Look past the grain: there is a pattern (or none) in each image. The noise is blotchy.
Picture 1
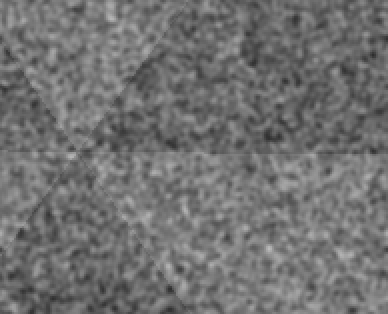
spokes from one point
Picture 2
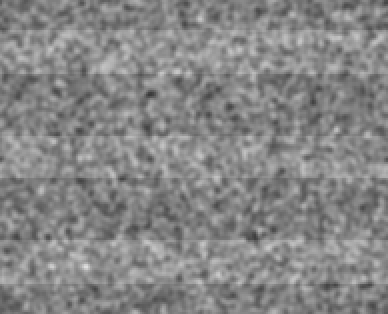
horizontal stripes
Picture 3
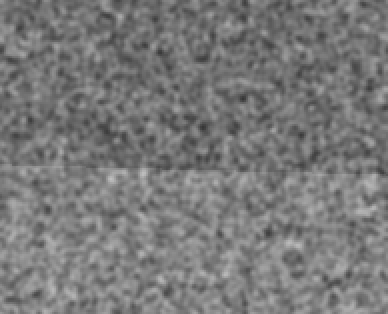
a sharp edge
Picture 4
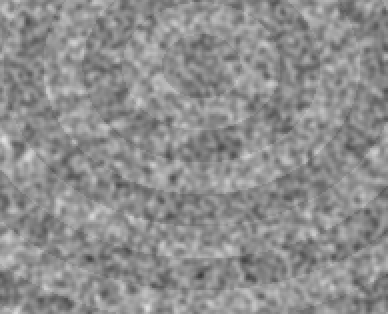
rings round one point
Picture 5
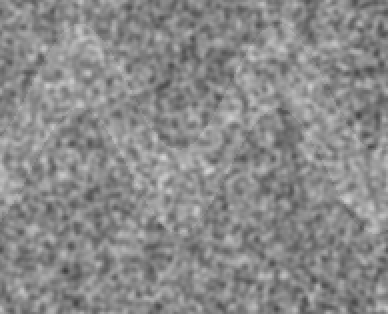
a wavy band
